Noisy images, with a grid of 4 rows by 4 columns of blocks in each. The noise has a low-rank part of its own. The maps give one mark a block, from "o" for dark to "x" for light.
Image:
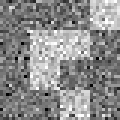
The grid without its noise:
ooox
oxxo
oxoo
ooxo
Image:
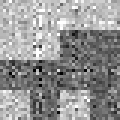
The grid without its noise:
xxxx
xxoo
oooo
xoxo
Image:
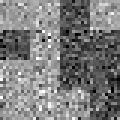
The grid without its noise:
xxox
oxoo
xxoo
xxxo
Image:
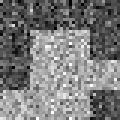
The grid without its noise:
oooo
oxxo
oxxx
xxxo
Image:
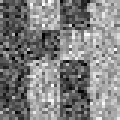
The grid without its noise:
oxox
ooxx
oxox
oxox
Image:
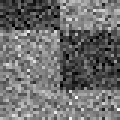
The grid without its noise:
ooxx
xxoo
xxoo
xxxx
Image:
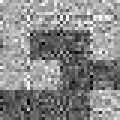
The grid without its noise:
xxxx
xoox
xxoo
ooox
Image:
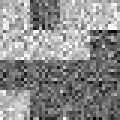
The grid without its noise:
xoxx
xxxo
oooo
xooo
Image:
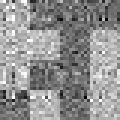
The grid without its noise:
xooo
xxox
xoox
oxox
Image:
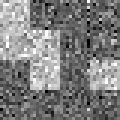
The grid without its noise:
xooo
xxoo
oxox
oooo
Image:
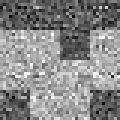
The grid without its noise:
oooo
xxox
xxxx
oxxo
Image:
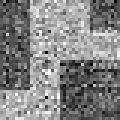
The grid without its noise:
oxxo
oxxx
oxoo
xxoo
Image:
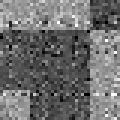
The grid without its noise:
xxxo
ooox
ooox
xoox
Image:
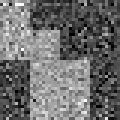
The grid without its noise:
xooo
xxoo
oxxo
oxxo
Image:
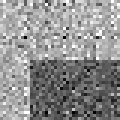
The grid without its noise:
xxxx
xxxx
xooo
xooo
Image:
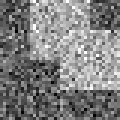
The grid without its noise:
oxxo
oxxx
ooxx
oooo
